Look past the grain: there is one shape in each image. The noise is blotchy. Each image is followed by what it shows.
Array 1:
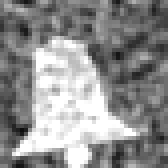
bell
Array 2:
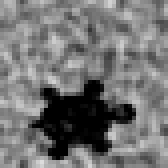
turtle
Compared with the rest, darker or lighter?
darker
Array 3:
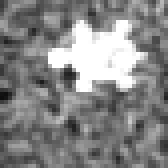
turtle
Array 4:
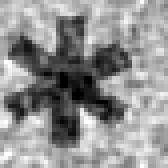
asterisk
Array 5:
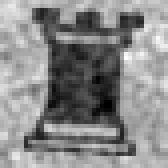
chess rook
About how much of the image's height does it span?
nearly all
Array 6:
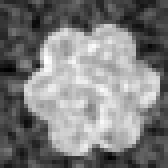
flower
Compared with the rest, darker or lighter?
lighter
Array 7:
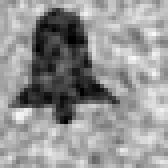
bell
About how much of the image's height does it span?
two thirds
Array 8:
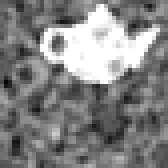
teapot
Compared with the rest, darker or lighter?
lighter
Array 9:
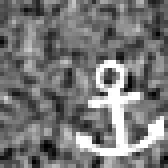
anchor
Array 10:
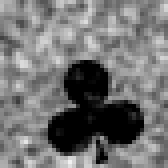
club
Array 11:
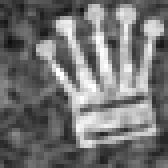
chess queen
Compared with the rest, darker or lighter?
lighter
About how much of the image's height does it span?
nearly all
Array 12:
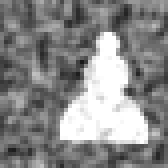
chess pawn
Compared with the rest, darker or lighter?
lighter
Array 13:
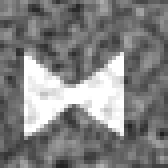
bow tie
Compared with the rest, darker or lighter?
lighter
